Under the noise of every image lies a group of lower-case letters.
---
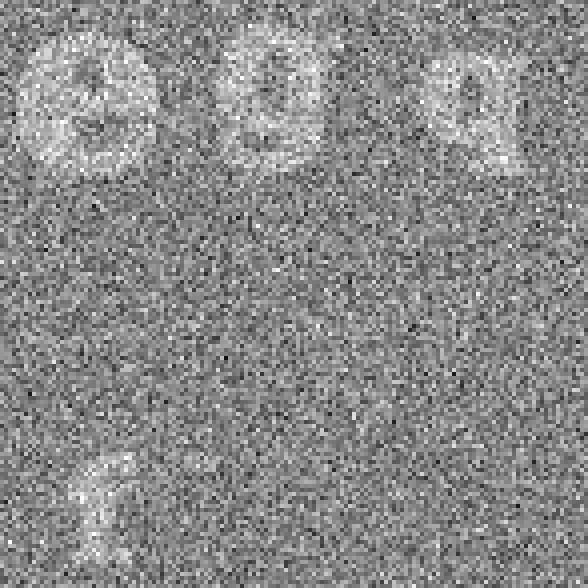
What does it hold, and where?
top left: e; top middle: g; top right: q; bottom left: f
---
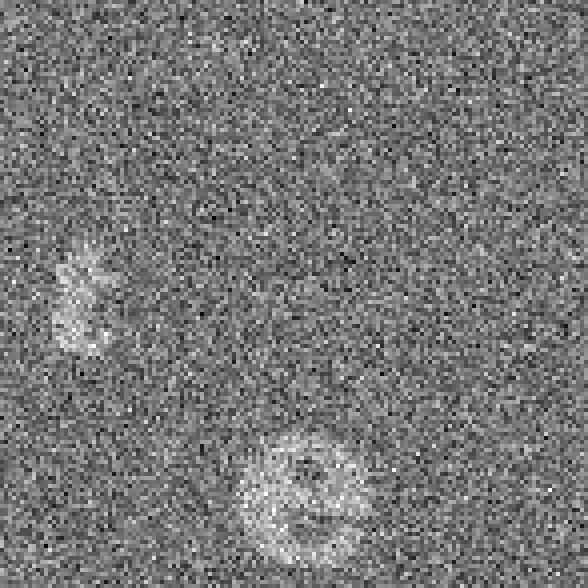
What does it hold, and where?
middle left: t; bottom middle: e
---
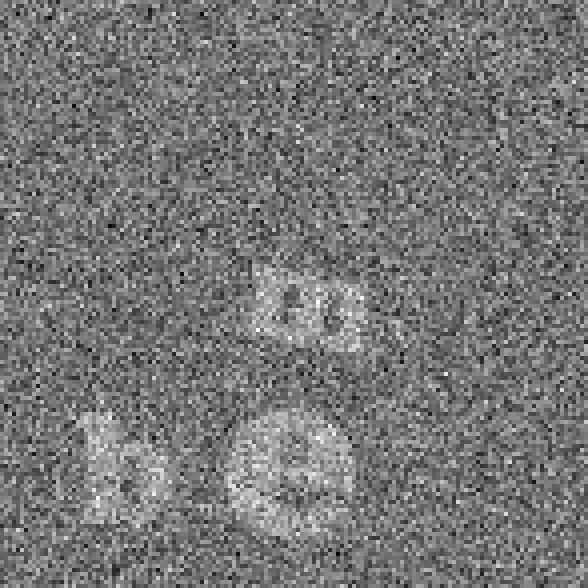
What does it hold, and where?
centre: m; bottom left: b; bottom middle: e
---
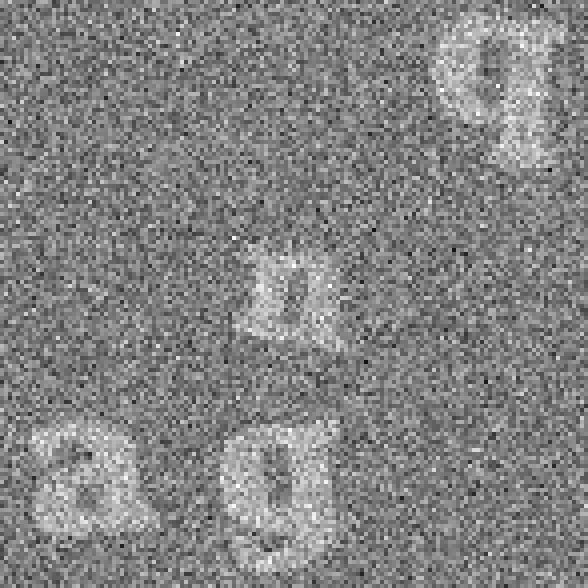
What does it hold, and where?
top right: q; centre: n; bottom left: a; bottom middle: g
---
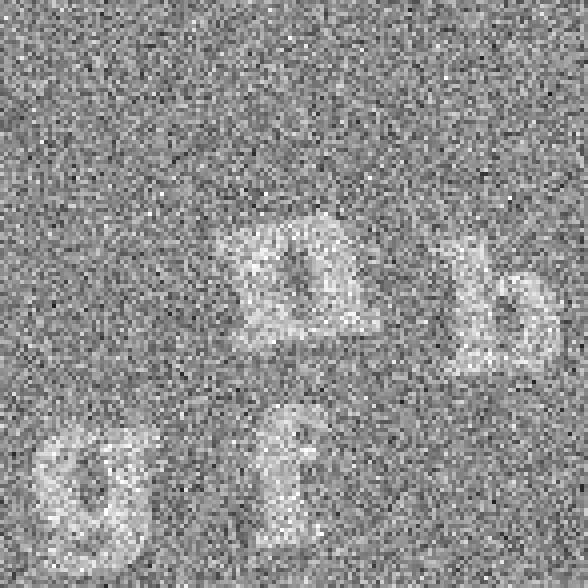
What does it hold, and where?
centre: n; middle right: b; bottom left: g; bottom middle: f
